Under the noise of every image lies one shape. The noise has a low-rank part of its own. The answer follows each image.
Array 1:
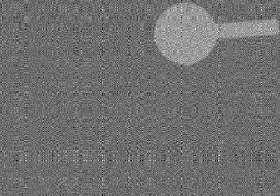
lollipop
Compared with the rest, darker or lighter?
lighter
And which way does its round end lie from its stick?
left
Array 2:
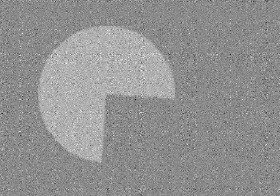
disc with a wedge cut out
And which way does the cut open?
down and right
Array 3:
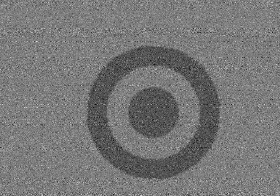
bullseye
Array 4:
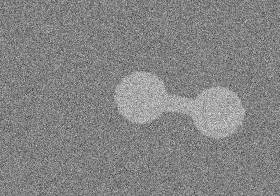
dumbbell
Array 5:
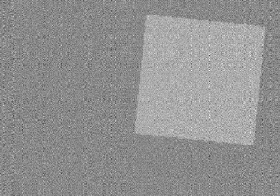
square
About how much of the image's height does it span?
two thirds
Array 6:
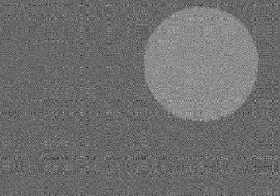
disc
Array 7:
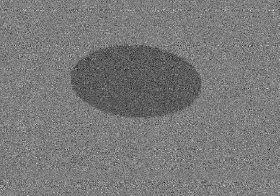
ellipse
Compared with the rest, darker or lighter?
darker
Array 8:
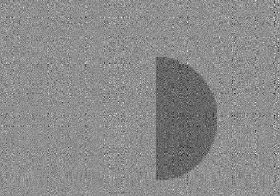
half disc
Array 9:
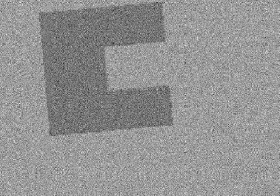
square with a notch
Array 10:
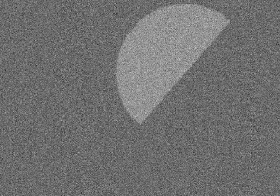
half disc
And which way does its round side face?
up and left
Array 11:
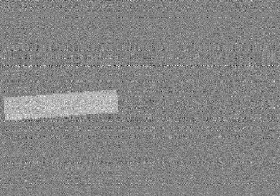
bar
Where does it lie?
middle left
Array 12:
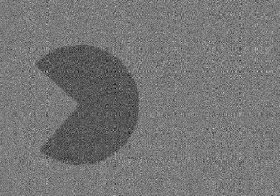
disc with a wedge cut out
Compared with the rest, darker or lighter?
darker
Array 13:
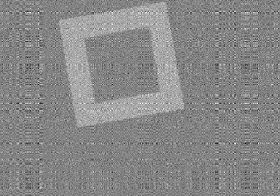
square frame
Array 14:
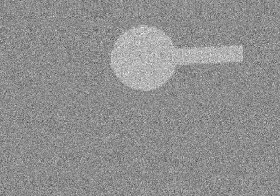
lollipop
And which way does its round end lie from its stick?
left
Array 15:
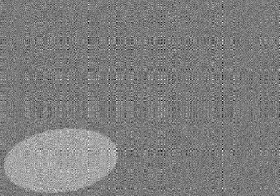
ellipse
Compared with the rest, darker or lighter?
lighter
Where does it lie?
bottom left
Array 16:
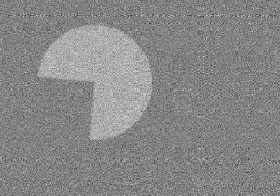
disc with a wedge cut out
